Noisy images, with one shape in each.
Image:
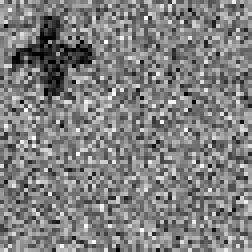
cross
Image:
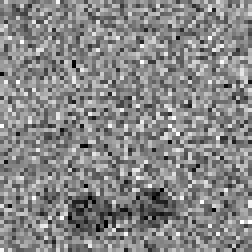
dumbbell
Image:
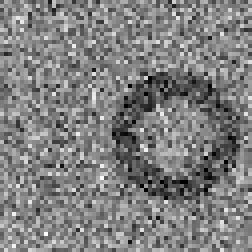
ring
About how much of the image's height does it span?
half
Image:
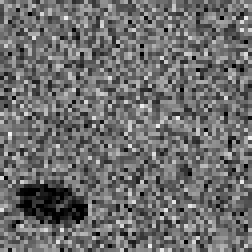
ellipse
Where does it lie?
bottom left
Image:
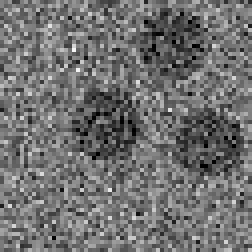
three dots
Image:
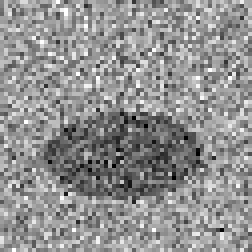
ellipse
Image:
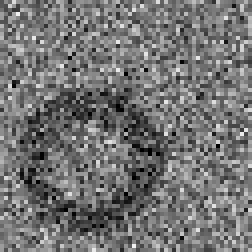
ring
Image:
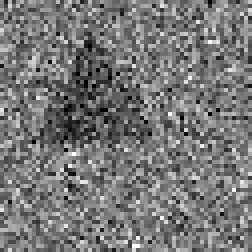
triangle
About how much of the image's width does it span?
half
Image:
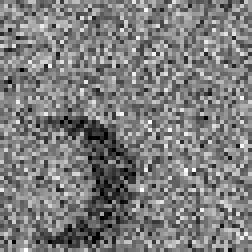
crescent
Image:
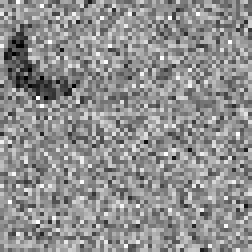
crescent
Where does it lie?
top left
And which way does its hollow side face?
up and right
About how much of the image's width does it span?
a third
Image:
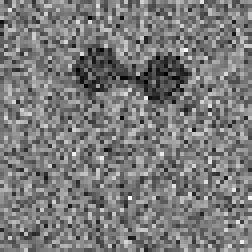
dumbbell
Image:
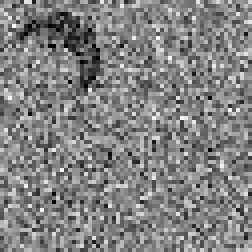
crescent
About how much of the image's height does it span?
a third
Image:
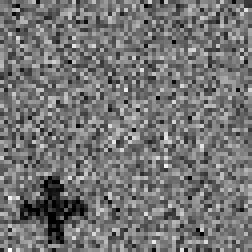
cross
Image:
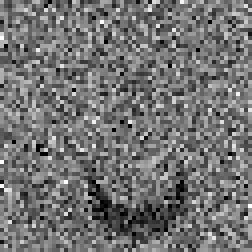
crescent
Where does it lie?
bottom middle
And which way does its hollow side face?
up
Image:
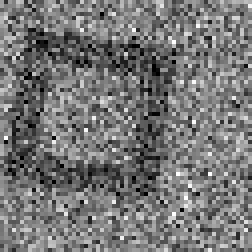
square frame
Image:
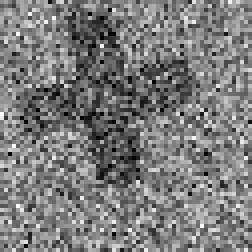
cross
